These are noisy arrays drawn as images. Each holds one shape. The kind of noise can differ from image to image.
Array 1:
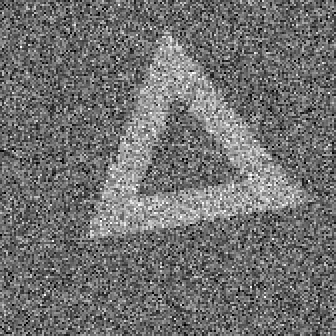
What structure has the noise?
independent entries
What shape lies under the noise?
triangle frame
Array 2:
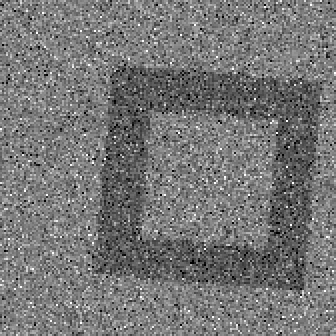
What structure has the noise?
heavy tails
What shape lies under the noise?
square frame
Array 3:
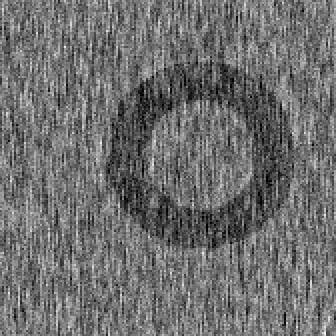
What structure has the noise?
streaked along the columns
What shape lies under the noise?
ring
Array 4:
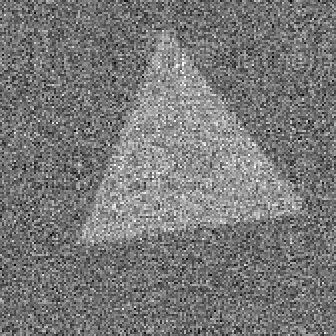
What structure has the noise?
low rank plus noise
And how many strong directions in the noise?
five to eight
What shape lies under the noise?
triangle
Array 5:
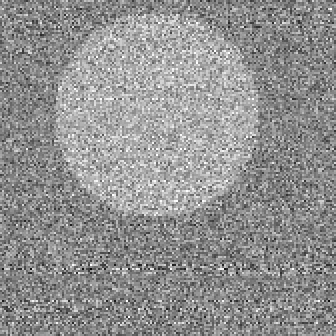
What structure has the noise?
rows of uneven size
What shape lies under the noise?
disc
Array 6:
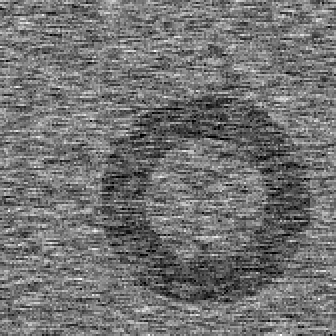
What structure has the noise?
streaked along the rows
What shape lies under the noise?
ring
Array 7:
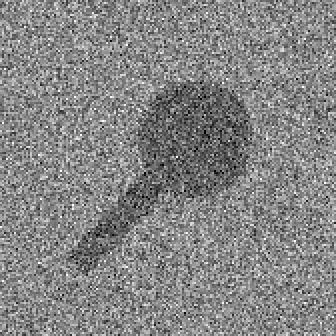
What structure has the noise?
independent entries
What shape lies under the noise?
lollipop
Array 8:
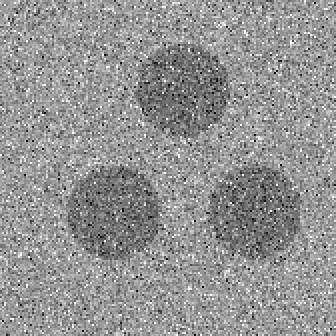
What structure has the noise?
heavy tails
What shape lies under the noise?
three dots
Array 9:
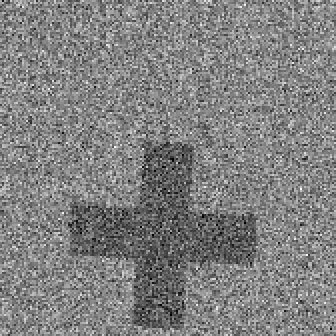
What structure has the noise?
low rank plus noise
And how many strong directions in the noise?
three or four
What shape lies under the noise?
cross
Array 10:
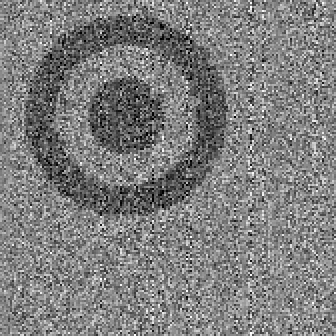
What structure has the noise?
columns of uneven size
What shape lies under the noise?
bullseye
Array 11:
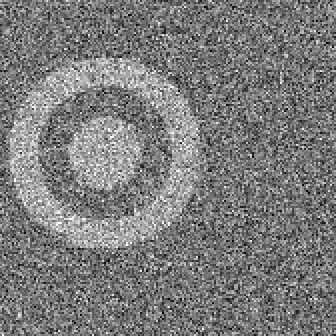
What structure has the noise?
low rank plus noise
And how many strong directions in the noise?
two
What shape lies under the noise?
bullseye
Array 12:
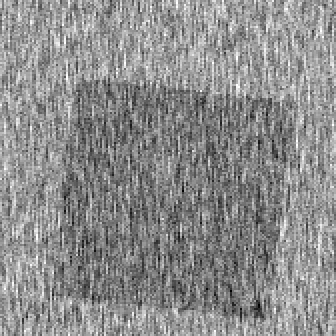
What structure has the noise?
streaked along the columns
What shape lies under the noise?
square
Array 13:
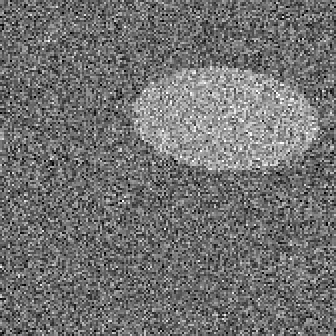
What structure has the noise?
low rank plus noise
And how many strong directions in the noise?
two
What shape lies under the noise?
ellipse
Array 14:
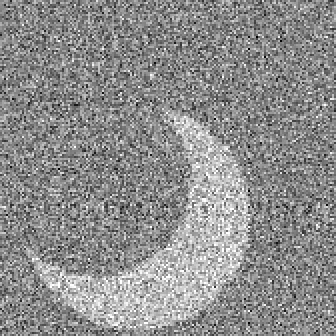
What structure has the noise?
low rank plus noise
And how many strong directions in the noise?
two
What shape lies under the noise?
crescent
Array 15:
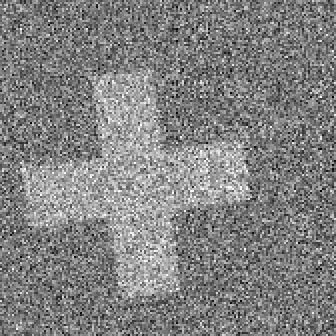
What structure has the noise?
low rank plus noise
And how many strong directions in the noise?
one
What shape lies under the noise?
cross
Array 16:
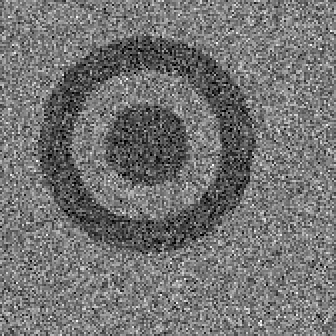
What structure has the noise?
independent entries
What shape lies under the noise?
bullseye
